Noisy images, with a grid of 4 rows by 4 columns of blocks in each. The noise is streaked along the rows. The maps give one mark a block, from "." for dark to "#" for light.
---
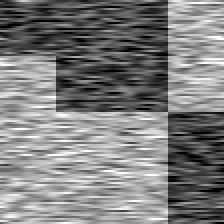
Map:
. . . #
# . . #
# # # .
# # # .
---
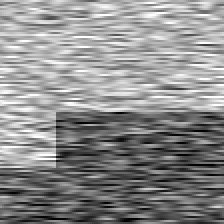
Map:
# # # #
# # # #
# . . .
. . . .
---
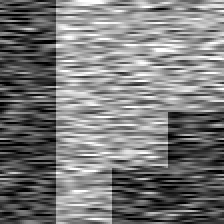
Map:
. # # #
. # # #
. # # .
. # . .
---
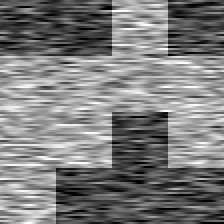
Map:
. . # .
# # # #
# # . #
# . . .
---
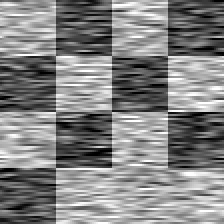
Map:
# . # .
. # . #
# . # .
. # # #
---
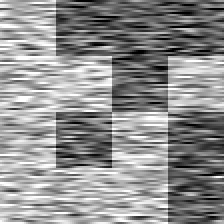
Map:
# . . .
# # . #
# . # .
# # # .
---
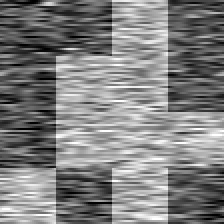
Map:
. . # .
. # # .
. # # #
# . # .
